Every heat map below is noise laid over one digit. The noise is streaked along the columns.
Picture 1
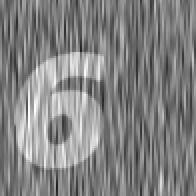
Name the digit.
6
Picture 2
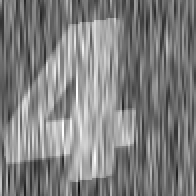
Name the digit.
4
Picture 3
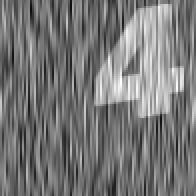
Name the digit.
4
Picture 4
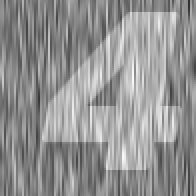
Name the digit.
4
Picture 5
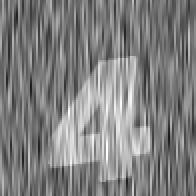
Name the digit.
4
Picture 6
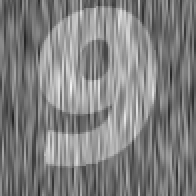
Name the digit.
9
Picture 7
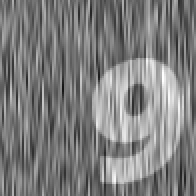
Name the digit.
9
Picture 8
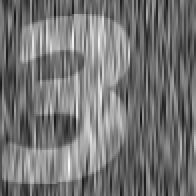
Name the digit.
3
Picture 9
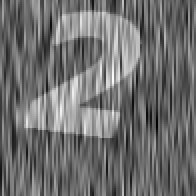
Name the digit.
2
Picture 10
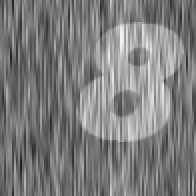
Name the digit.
8
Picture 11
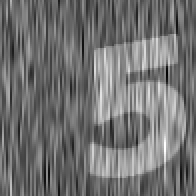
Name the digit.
5
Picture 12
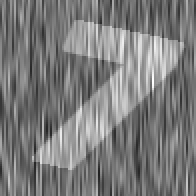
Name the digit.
7
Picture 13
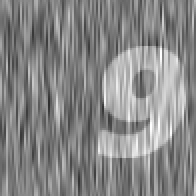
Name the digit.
9
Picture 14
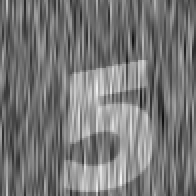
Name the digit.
5
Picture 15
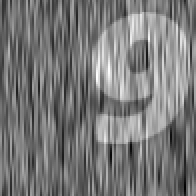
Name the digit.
9
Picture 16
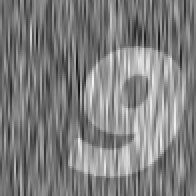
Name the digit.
9
